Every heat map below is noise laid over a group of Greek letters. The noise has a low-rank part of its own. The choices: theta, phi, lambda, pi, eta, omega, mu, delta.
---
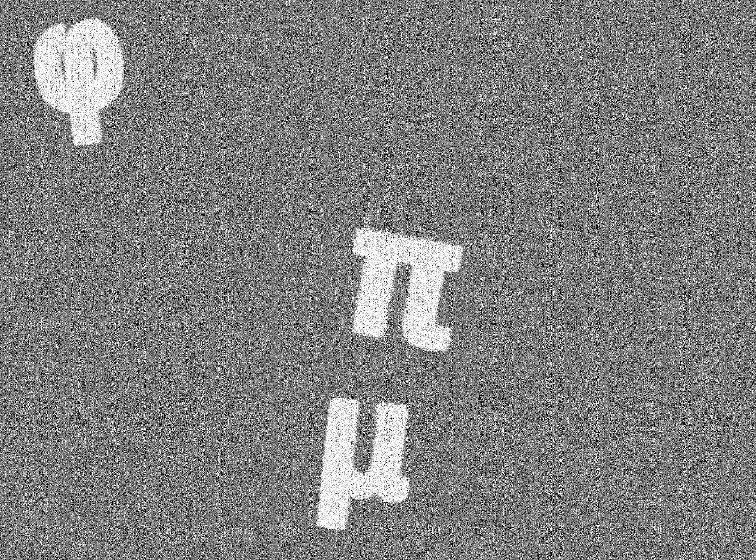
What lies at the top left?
phi
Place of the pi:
centre
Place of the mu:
bottom middle
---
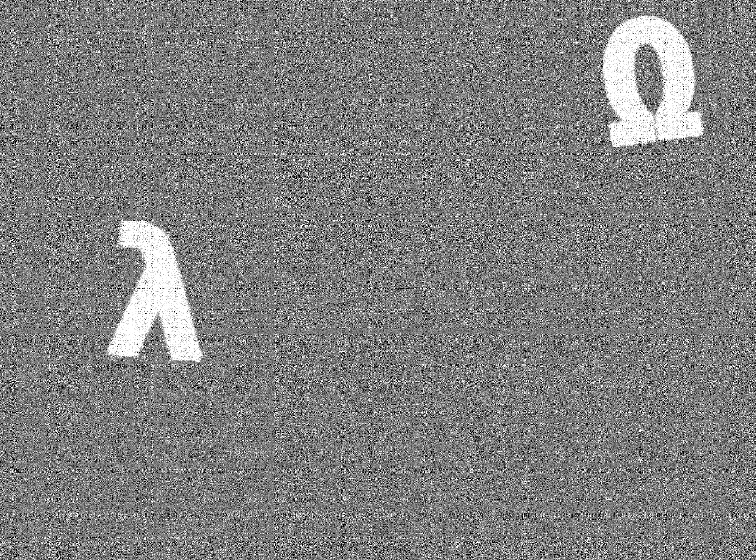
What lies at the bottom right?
nothing
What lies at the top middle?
nothing
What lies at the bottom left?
nothing
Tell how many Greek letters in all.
2
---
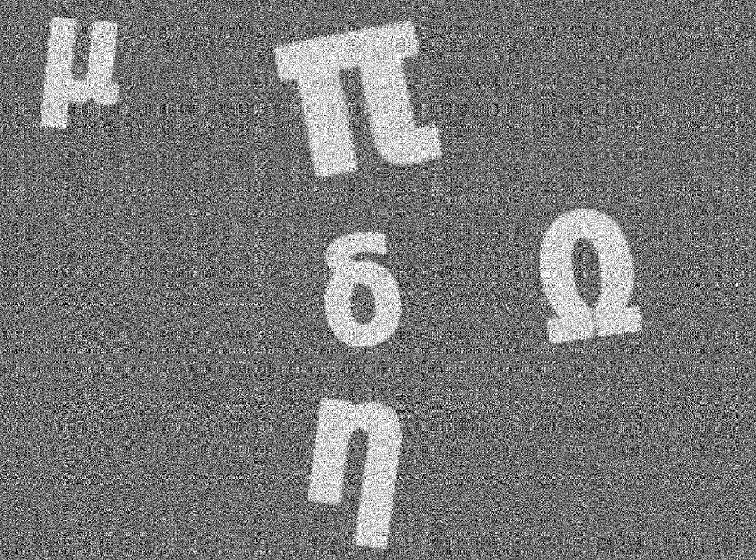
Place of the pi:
top middle
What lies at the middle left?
nothing
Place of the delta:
centre
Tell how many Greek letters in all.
5
